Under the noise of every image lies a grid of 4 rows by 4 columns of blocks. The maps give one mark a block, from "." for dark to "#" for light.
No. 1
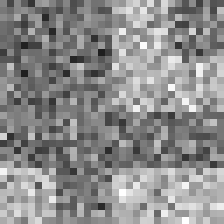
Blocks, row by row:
. . # .
. . # #
. . . .
# . # #
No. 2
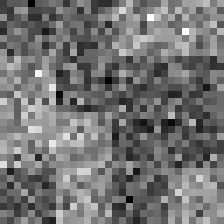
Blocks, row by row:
. . # #
# . . .
# # . .
. # . #
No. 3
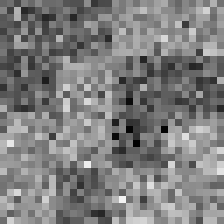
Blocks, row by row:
. . # #
. # . .
# # . #
# . # #
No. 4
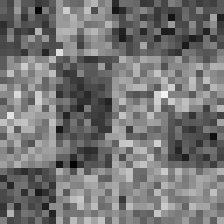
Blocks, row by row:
. # . .
# . # #
# . # .
. # # #
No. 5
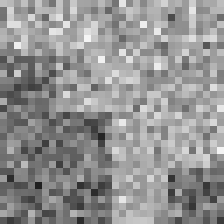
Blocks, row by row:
# # # #
. # # #
. . # #
. . # .
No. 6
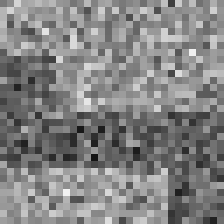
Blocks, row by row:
# # # #
. # # #
. . . .
# # # .
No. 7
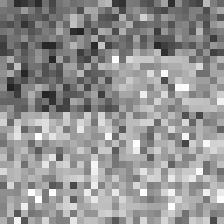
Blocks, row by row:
. . . .
. . # #
# # # #
# # # #
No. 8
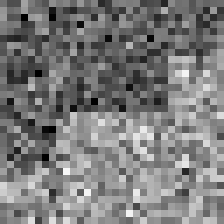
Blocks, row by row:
. . . .
. . . #
. # # #
# # # #
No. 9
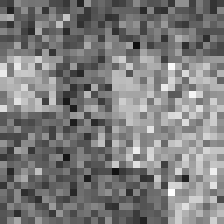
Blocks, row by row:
. . . .
# . # #
. . # #
. . . #
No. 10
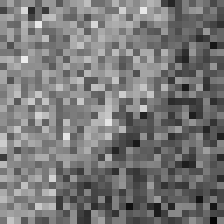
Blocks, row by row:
# # # .
# # # .
# # . .
# . . .
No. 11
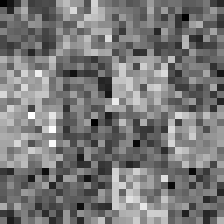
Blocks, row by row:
. # . .
# . # .
# . . #
. . # .
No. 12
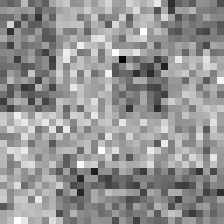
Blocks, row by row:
. # # .
. # . #
# # # #
# . . .
